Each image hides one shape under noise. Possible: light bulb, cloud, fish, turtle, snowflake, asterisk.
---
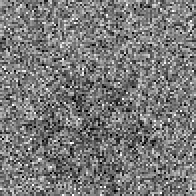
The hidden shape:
snowflake
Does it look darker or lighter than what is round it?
darker
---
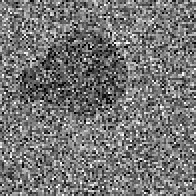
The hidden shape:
light bulb
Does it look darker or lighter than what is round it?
darker
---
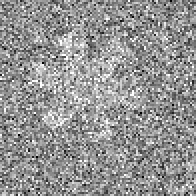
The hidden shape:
asterisk
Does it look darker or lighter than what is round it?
lighter
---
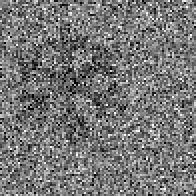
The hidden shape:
snowflake
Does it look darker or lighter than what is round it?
darker
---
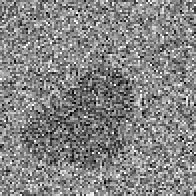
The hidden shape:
cloud
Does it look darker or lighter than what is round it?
darker
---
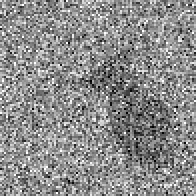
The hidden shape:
fish
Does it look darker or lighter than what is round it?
darker
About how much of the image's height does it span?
two thirds
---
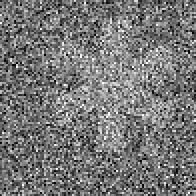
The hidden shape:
asterisk
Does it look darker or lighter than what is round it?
lighter
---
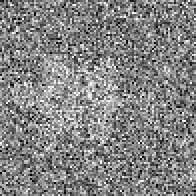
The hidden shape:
turtle
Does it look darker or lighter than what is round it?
lighter
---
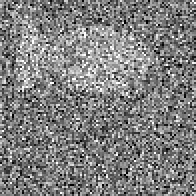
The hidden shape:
fish
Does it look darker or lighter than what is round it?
lighter
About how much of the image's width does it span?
two thirds
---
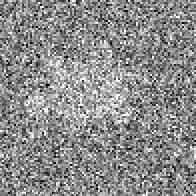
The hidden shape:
turtle
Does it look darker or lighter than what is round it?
lighter
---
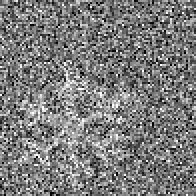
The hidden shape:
snowflake
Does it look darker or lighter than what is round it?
lighter
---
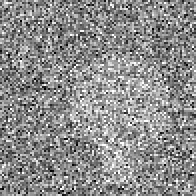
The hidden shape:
light bulb
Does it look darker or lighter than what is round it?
lighter
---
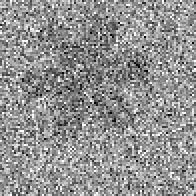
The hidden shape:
asterisk
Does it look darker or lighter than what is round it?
darker
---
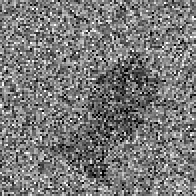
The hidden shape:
fish
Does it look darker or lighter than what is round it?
darker
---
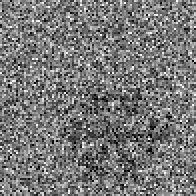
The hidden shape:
snowflake
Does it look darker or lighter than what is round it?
darker
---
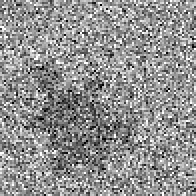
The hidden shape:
turtle
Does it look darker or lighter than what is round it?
darker
